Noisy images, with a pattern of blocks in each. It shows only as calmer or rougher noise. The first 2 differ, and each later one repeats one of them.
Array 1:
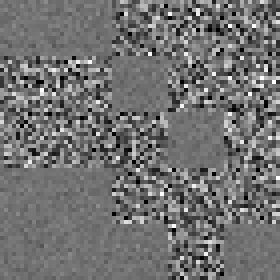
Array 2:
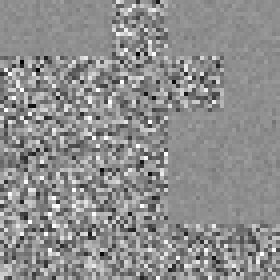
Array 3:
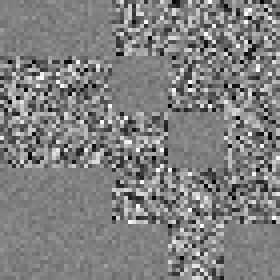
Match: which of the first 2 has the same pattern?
1
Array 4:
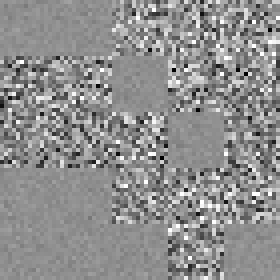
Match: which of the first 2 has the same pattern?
1
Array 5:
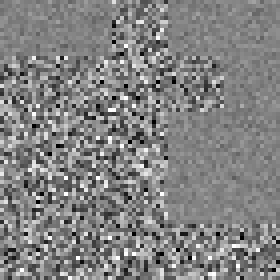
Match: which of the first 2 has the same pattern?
2
